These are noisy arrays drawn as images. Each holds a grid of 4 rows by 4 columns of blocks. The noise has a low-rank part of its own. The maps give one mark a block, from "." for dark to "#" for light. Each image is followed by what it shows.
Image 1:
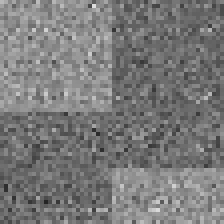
# # . .
# # . .
. . . .
. . # #
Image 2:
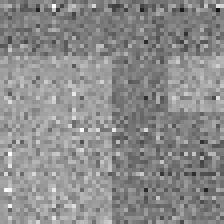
. . . .
# # . #
# # . .
# # . .
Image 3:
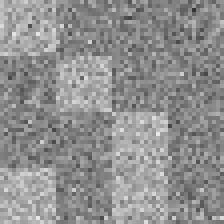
# . . .
. # . .
. . # .
# . # .
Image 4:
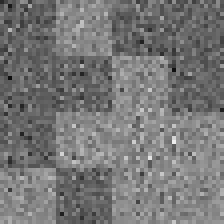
. # . .
. . # .
. # # #
# . # #
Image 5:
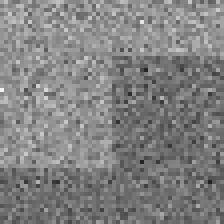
# # # #
# # . .
# # . .
. . . .
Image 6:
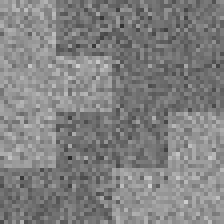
# . . .
# # . .
# . . #
. . # #
